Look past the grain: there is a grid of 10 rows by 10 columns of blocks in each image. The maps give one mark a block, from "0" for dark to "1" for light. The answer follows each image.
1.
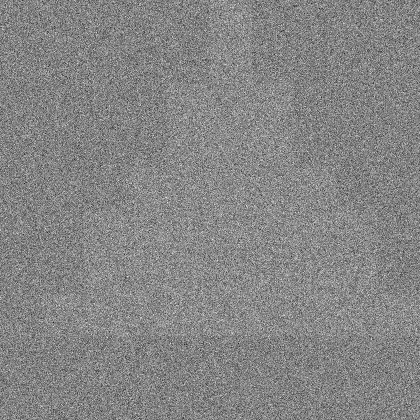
0 0 0 0 0 1 0 0 0 0
0 0 0 0 0 1 0 0 0 0
0 0 0 0 1 1 1 0 0 0
0 0 0 0 1 1 1 0 0 0
0 0 0 1 1 1 1 1 0 0
0 0 1 1 1 1 1 1 1 0
0 0 1 1 1 1 1 1 1 0
0 1 1 1 1 1 1 1 1 1
0 0 0 0 0 0 0 0 0 0
0 0 0 0 0 0 0 0 0 0
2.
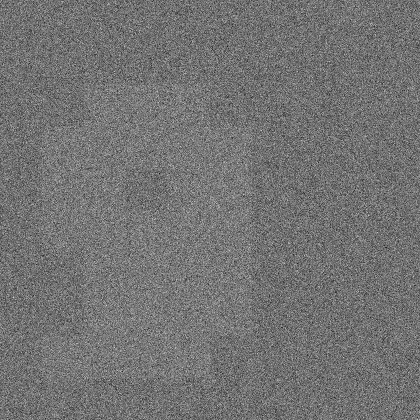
0 0 0 0 0 0 0 0 0 0
0 0 0 0 0 0 0 0 0 0
0 0 1 1 1 0 0 0 0 0
0 1 1 1 1 1 0 0 0 0
0 1 1 0 1 1 0 0 0 0
0 1 1 1 1 1 0 0 0 0
0 0 1 1 1 1 0 0 0 0
0 0 1 1 1 1 0 0 0 0
0 1 1 1 1 0 0 0 0 0
0 0 0 0 0 0 0 0 0 0
